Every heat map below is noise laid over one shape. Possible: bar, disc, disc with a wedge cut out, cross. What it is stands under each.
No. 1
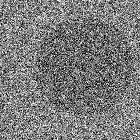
disc
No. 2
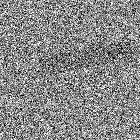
bar
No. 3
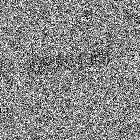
bar
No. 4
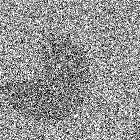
disc with a wedge cut out
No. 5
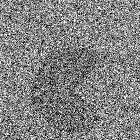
disc with a wedge cut out
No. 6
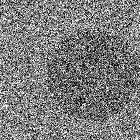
disc
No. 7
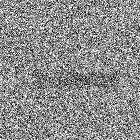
bar
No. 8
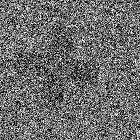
cross
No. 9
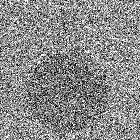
disc
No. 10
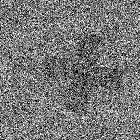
cross
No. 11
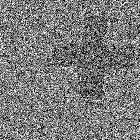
cross
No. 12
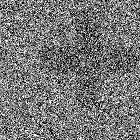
cross
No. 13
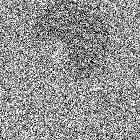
disc with a wedge cut out
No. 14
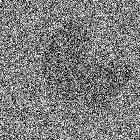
disc with a wedge cut out
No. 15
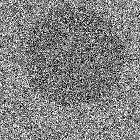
disc
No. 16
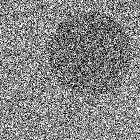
disc
